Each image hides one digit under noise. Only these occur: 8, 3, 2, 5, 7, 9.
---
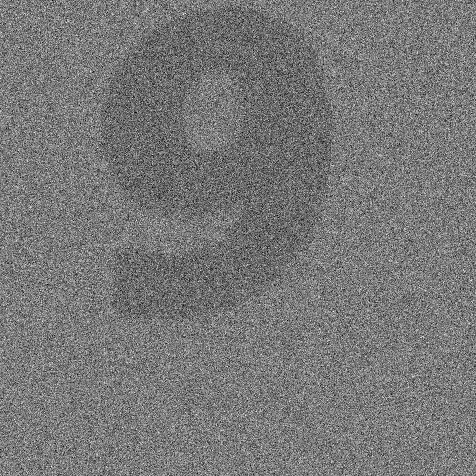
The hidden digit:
9
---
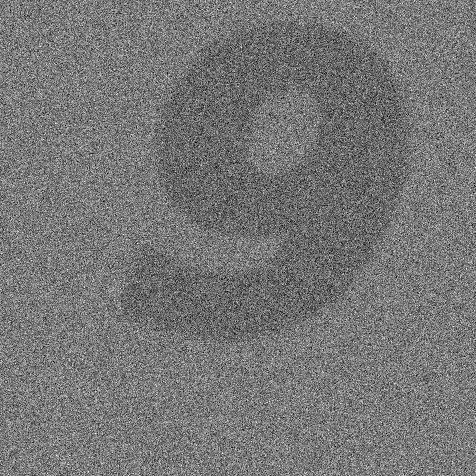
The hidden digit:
9
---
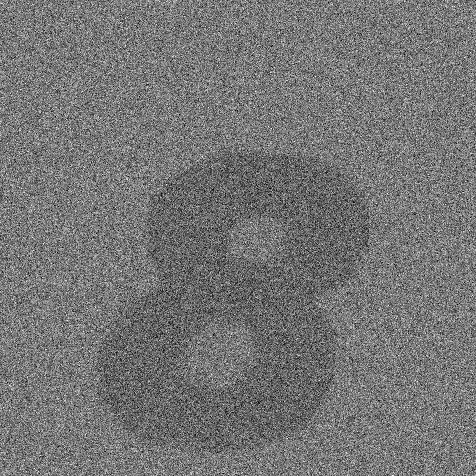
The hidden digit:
8
